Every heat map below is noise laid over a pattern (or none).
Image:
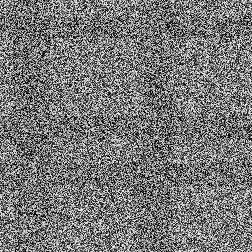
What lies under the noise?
bands of rows crossing bands of columns
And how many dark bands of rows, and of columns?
3 and 2
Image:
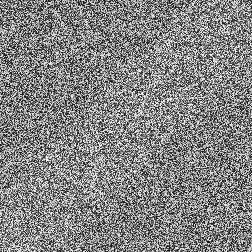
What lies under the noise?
a diagonal band
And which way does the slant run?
bottom left to top right
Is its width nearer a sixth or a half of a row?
a half
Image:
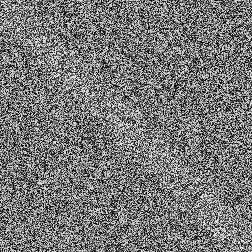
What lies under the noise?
a diagonal band
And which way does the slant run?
top left to bottom right
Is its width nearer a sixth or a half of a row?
a sixth
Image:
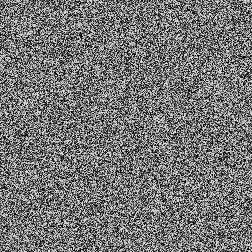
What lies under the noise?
only noise
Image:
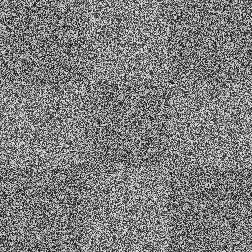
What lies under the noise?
a checkerboard
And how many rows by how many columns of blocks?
3 by 3
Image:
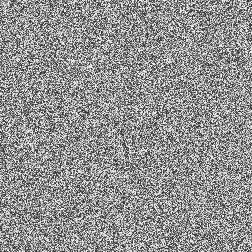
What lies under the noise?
only noise
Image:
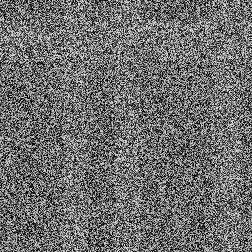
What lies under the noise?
bands of rows crossing bands of columns
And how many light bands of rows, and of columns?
1 and 3
